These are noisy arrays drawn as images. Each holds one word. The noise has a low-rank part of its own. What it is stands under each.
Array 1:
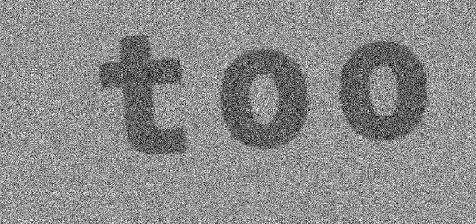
too
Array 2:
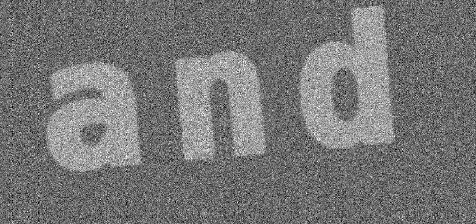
and
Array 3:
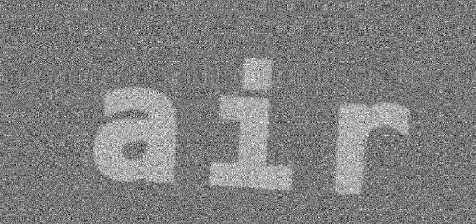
air
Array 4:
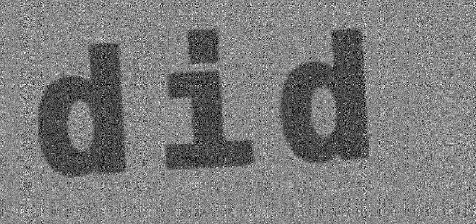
did
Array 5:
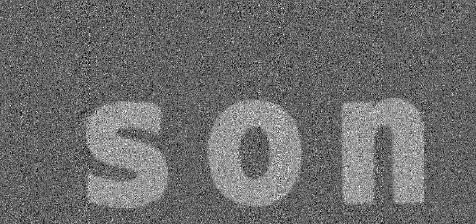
son
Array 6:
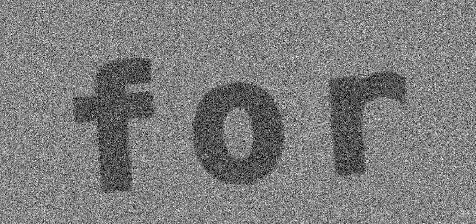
for
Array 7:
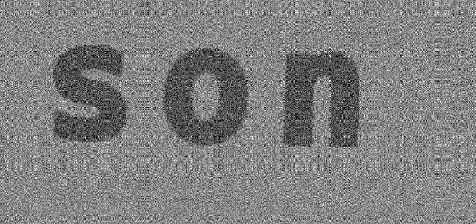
son
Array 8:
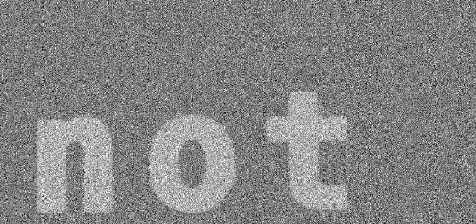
not
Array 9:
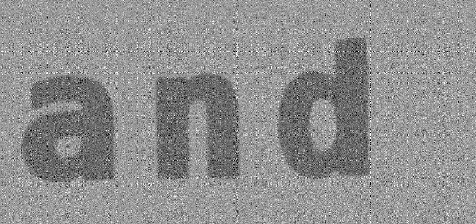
and
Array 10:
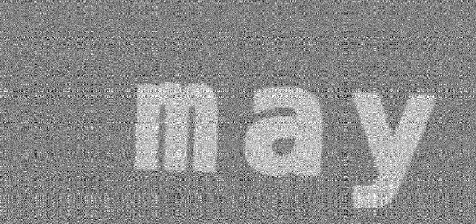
may
